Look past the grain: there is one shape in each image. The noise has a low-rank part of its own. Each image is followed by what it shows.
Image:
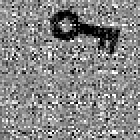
key
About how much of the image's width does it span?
half
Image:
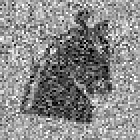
chess knight
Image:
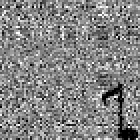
musical note
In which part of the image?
bottom right
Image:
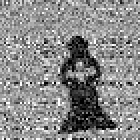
chess bishop
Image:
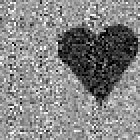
heart
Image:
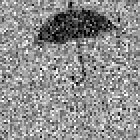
umbrella
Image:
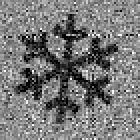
snowflake
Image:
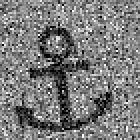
anchor
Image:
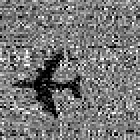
airplane
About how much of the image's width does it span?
half
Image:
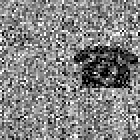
telephone
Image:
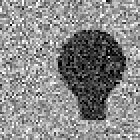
light bulb
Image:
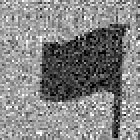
flag
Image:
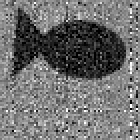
fish
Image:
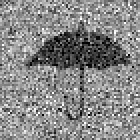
umbrella
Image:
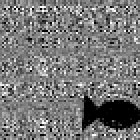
fish
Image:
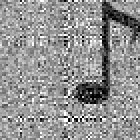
musical note
